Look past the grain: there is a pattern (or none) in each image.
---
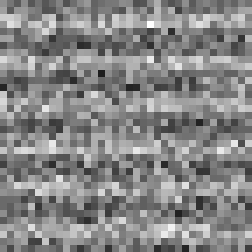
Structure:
horizontal stripes
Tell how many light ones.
6
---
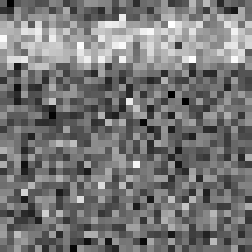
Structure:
one horizontal stripe
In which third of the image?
top
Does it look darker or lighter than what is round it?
lighter
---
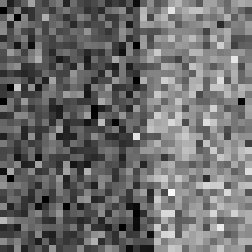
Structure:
a sharp edge
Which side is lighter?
right
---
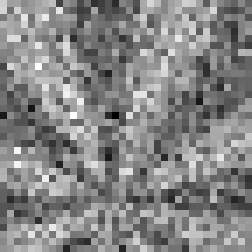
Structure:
spokes from one point
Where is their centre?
bottom middle
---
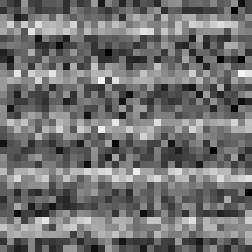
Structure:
horizontal stripes
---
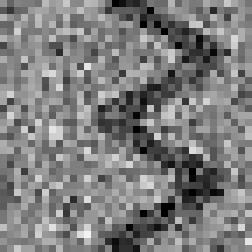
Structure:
a wavy band
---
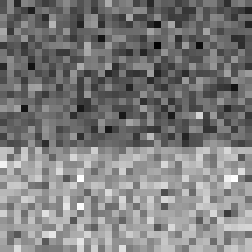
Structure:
a sharp edge
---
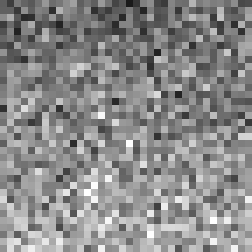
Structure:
a smooth slope
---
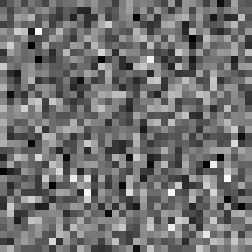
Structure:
only noise
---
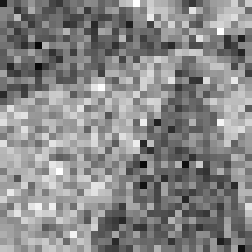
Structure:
spokes from one point
